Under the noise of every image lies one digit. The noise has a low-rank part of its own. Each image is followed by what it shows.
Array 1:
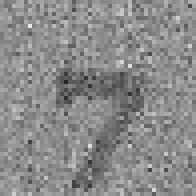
7
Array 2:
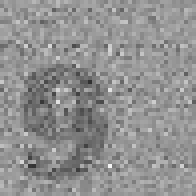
9
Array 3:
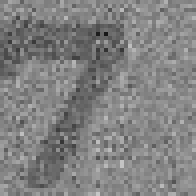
7
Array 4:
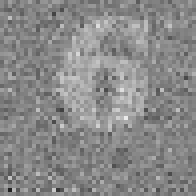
6
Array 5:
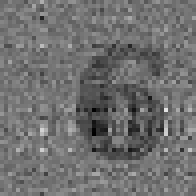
6
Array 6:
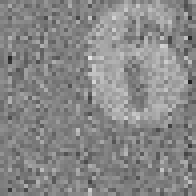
6
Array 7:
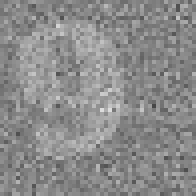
9
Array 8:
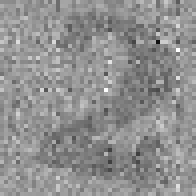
2
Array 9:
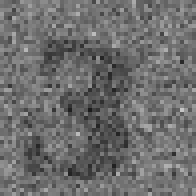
3
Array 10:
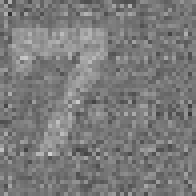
7
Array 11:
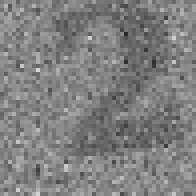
2
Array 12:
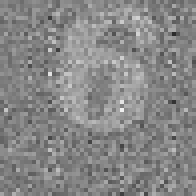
6
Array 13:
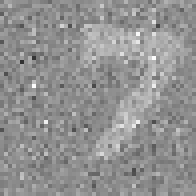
7
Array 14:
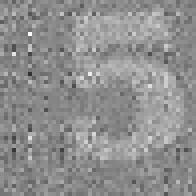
5
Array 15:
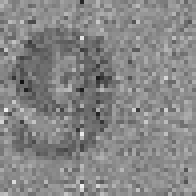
9
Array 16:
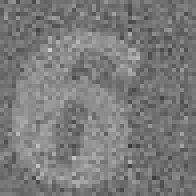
6
